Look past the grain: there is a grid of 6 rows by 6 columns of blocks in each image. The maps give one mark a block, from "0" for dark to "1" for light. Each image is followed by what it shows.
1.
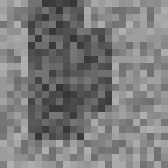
1 0 0 1 1 1
1 0 0 0 1 1
1 0 0 0 1 1
1 0 0 0 1 1
1 0 0 1 1 1
1 1 1 1 1 1
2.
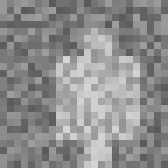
0 0 0 0 0 0
0 0 0 1 0 0
0 0 1 1 1 0
0 0 1 1 1 0
0 0 1 1 1 0
0 0 0 1 0 0
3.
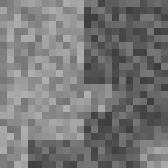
1 1 1 0 0 0
1 1 1 0 0 0
1 1 1 0 0 0
1 1 1 1 0 0
1 1 1 0 0 0
1 0 0 0 0 1
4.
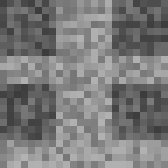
0 0 1 1 0 0
0 0 1 1 0 0
1 1 1 1 1 1
0 0 1 1 0 0
0 0 1 1 0 0
1 1 1 1 1 1
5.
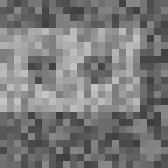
0 0 0 0 0 0
1 1 1 1 1 0
1 0 1 0 1 0
1 1 1 1 1 0
0 0 0 0 0 0
0 0 0 0 0 0
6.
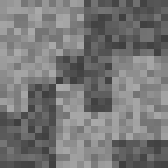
1 1 1 0 0 0
1 1 1 0 0 0
1 1 0 0 1 1
1 0 1 0 1 1
0 0 1 1 1 1
0 0 1 1 0 0
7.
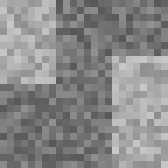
1 1 0 0 0 0
1 1 0 0 0 0
1 1 0 0 1 1
0 0 0 0 1 1
0 0 0 0 1 1
0 0 0 0 1 1
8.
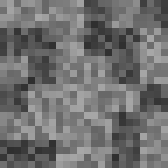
1 1 1 0 1 0
0 0 1 0 0 1
1 0 1 1 0 1
0 1 1 1 1 0
1 1 1 1 0 1
0 0 1 1 0 1
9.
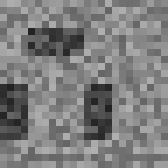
1 1 1 1 1 1
1 0 0 1 1 1
1 1 1 1 1 1
0 1 1 0 1 1
0 1 1 0 1 1
1 1 1 1 1 1
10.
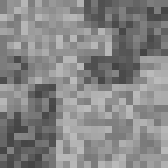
1 1 1 0 0 0
1 1 1 1 0 0
0 1 1 0 0 1
1 0 1 1 1 1
0 0 1 1 1 1
0 0 1 1 1 1
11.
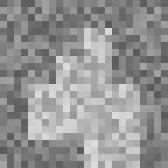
0 0 0 0 0 0
0 0 0 1 0 0
0 0 1 1 0 0
0 1 1 1 1 0
0 1 1 1 1 0
0 0 0 1 1 0
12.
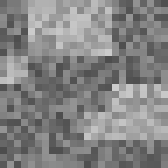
0 1 1 1 0 0
0 1 1 1 0 0
1 0 0 0 0 0
0 0 0 0 1 1
0 0 0 1 1 1
0 0 0 0 0 0
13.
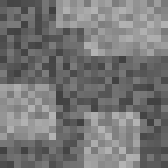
0 0 1 1 1 1
0 0 0 1 1 1
0 0 0 0 0 0
1 1 0 0 0 0
1 1 0 1 1 0
0 0 0 1 1 0
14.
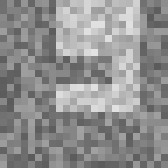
0 0 1 1 1 0
0 0 1 1 1 0
0 0 0 0 1 0
0 0 1 1 1 0
0 0 0 0 0 0
0 0 0 0 0 0
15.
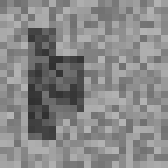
1 1 1 1 1 1
1 0 1 1 1 1
1 0 0 1 1 1
1 0 0 1 1 1
1 0 1 1 1 1
1 1 1 1 1 1
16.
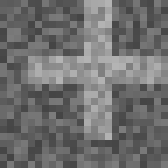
0 0 0 1 0 0
0 0 0 1 0 0
0 1 1 1 1 1
0 0 0 1 0 0
0 0 0 1 0 0
0 0 0 0 0 0
